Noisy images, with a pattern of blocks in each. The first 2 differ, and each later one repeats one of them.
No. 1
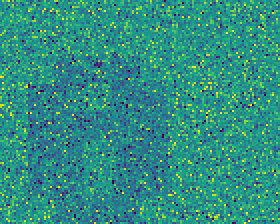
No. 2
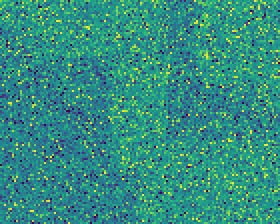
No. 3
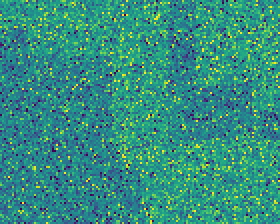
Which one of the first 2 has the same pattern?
2
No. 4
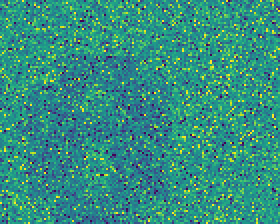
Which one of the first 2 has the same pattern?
1
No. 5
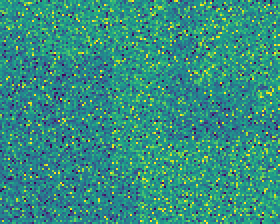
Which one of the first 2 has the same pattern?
2
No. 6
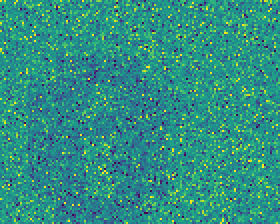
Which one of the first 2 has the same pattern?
1
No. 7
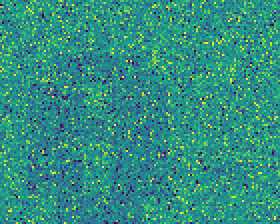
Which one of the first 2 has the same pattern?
1
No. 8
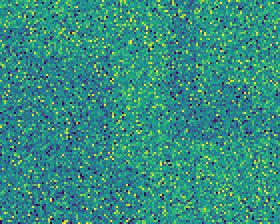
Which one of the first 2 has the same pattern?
2
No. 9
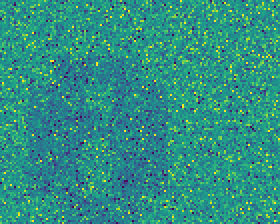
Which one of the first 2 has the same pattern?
1
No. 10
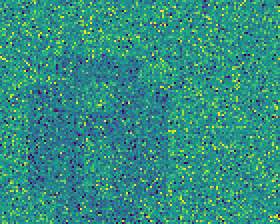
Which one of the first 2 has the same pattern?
1
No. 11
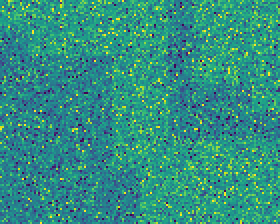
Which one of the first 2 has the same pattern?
2
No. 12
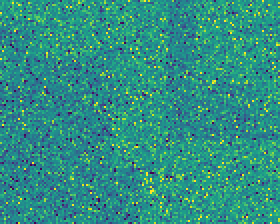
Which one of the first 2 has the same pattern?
2
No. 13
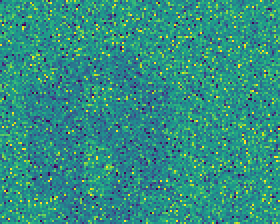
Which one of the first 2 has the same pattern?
1
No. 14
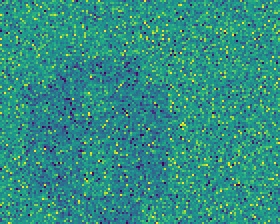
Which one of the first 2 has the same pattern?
1
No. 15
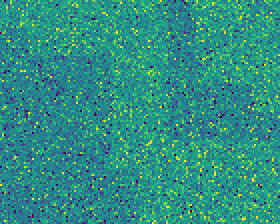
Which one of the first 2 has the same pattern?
2
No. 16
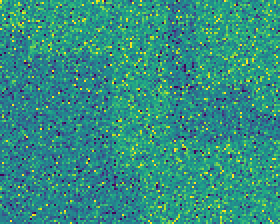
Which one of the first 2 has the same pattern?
2
